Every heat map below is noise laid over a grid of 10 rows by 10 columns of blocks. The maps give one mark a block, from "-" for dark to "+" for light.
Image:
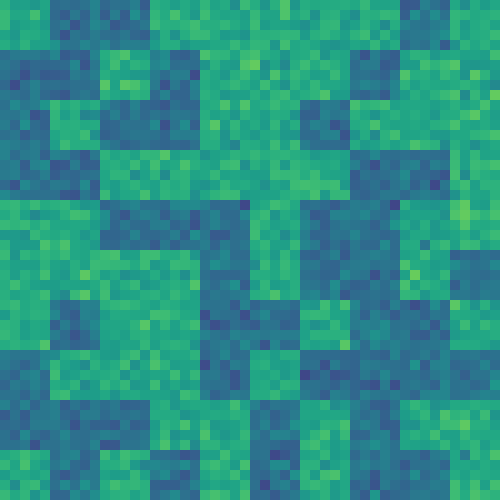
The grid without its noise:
+ - - + + + + + - +
- - + - + + + - + +
- + - - + + - + + +
- - + + + + + - - +
+ + - - - + - - + +
+ + + + - + - - + -
+ - + + - - + - - +
- + + + - + - - - -
- - - + + - + - + +
+ - + - + - + - - +
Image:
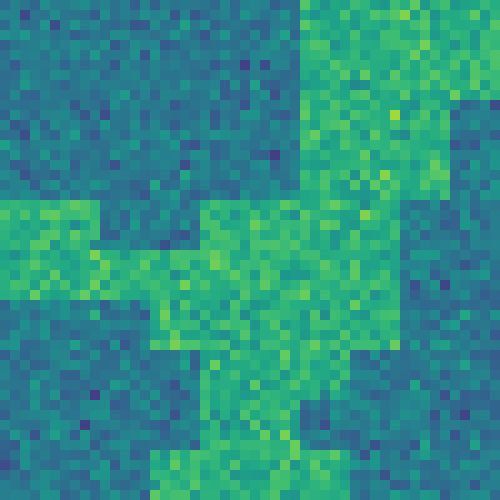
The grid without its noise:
- - - - - - + + + +
- - - - - - + + + +
- - - - - - + + + -
- - - - - - + + + -
+ + - - + + + + - -
+ + + + + + + + - -
- - - + + + + + - -
- - - - + + + - - -
- - - - + + - - - -
- - - + + + + - - -
